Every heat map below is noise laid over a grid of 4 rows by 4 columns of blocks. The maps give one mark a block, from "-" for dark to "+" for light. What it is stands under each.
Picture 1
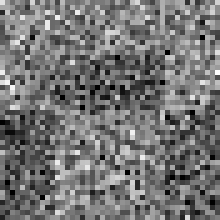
+ + + +
+ - - +
- + + -
- + + -
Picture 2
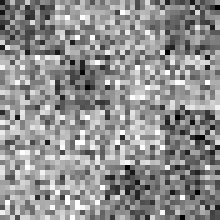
- + + -
+ - + +
+ + + -
+ + - -
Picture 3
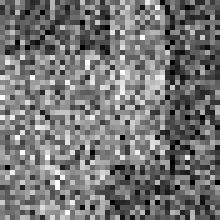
- - + -
+ + + -
+ + + -
+ + - -
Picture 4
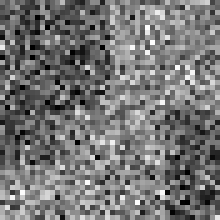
- - + +
- - + +
- + + -
+ + + -
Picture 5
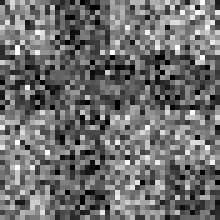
+ - + +
- - - -
+ - + +
+ - + -
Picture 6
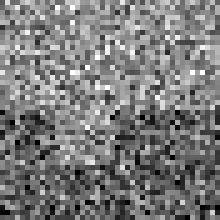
+ + + +
+ + + +
- + - -
- - - -
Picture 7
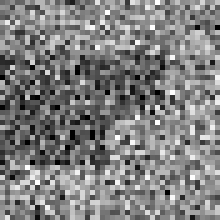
+ + + +
- - - +
- - + +
+ + + +
